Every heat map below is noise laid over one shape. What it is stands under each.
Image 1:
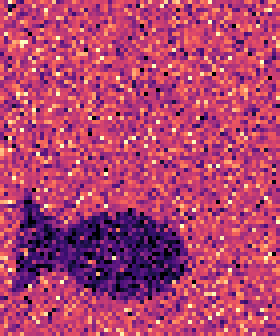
fish
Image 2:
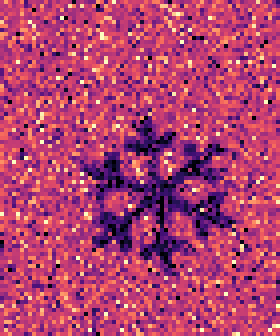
snowflake
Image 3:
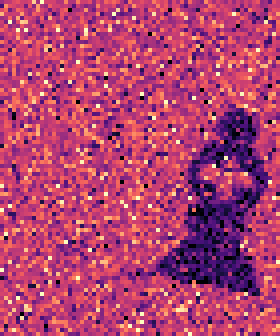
chess bishop
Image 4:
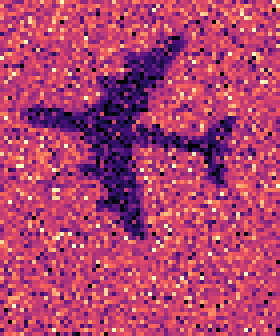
airplane
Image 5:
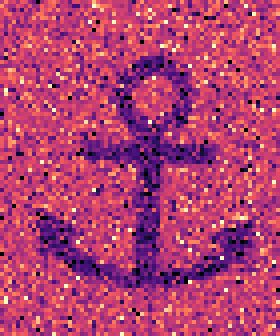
anchor
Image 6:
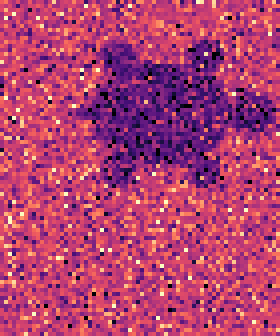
turtle
